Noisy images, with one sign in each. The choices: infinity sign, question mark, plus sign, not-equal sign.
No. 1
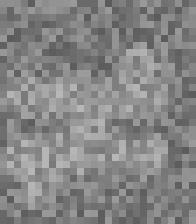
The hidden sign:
not-equal sign
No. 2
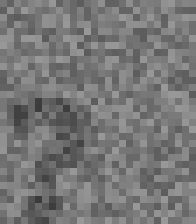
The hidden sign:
question mark
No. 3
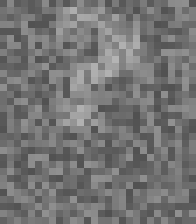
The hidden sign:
question mark
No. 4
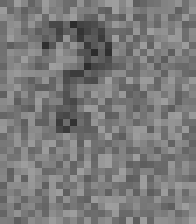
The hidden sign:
question mark
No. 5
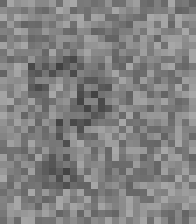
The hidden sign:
question mark
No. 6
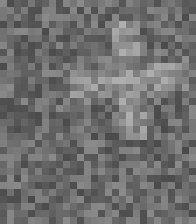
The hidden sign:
plus sign
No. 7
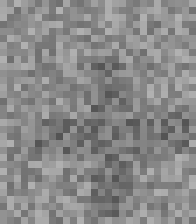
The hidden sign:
plus sign
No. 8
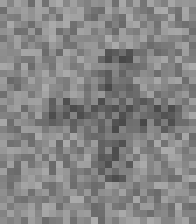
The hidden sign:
plus sign
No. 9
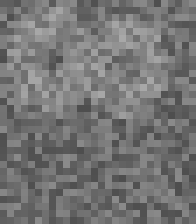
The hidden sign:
infinity sign
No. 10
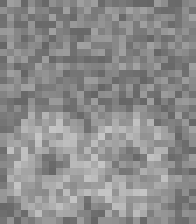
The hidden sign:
infinity sign
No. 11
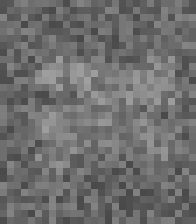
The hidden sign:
not-equal sign
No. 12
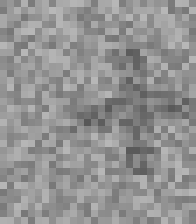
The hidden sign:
plus sign
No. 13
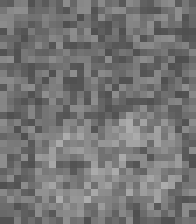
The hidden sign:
infinity sign
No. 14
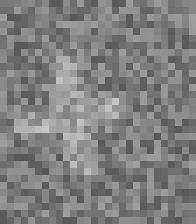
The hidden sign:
plus sign
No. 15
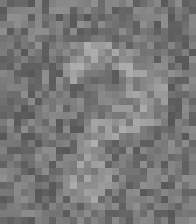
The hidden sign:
question mark
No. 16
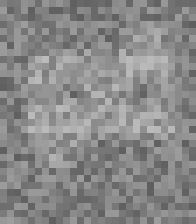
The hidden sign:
not-equal sign
